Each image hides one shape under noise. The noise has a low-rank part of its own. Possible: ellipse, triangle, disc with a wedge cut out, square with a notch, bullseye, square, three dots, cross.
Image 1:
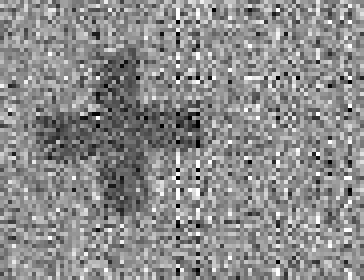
cross
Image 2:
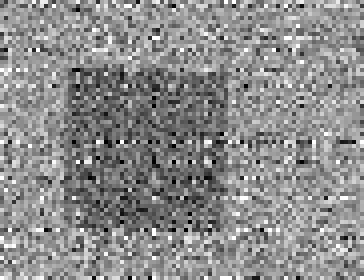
square
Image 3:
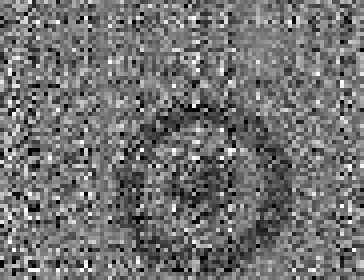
bullseye
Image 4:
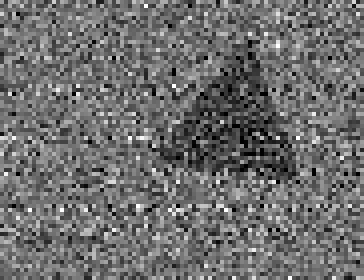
triangle
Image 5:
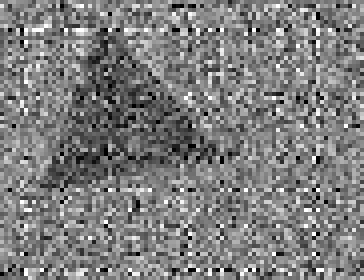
triangle
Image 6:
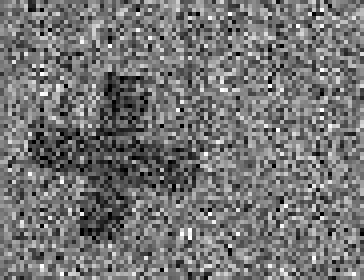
cross
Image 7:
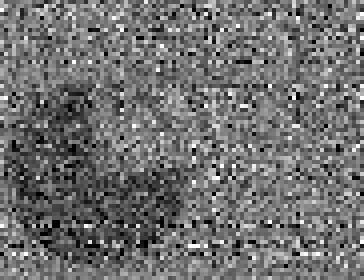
disc with a wedge cut out
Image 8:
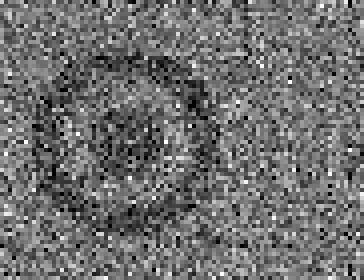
bullseye
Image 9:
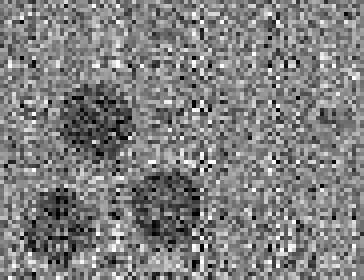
three dots
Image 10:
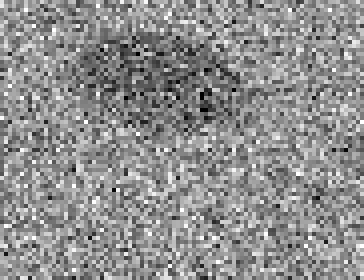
ellipse
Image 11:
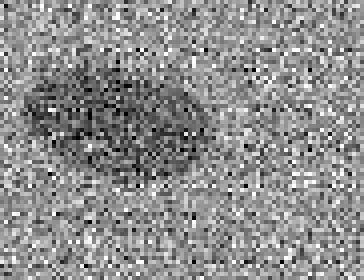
ellipse
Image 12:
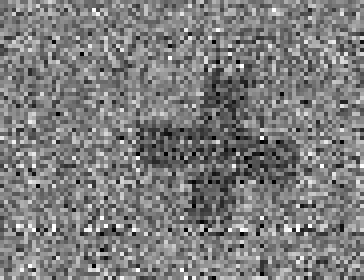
cross
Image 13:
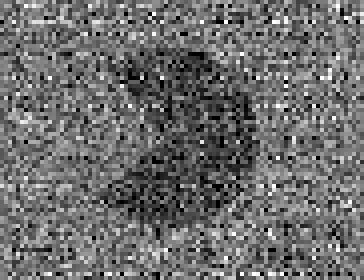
disc with a wedge cut out
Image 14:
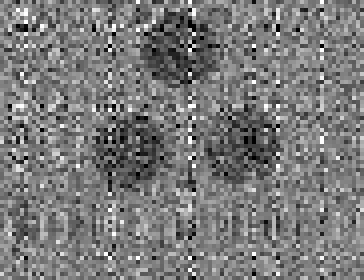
three dots
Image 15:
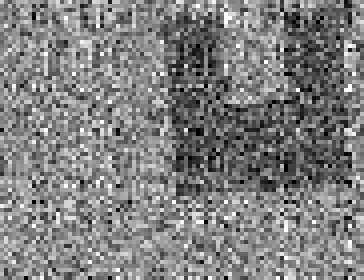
square with a notch
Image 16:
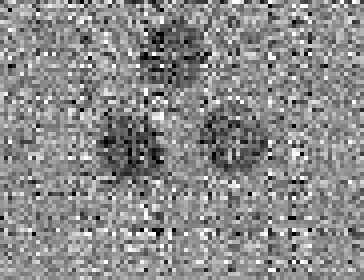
three dots
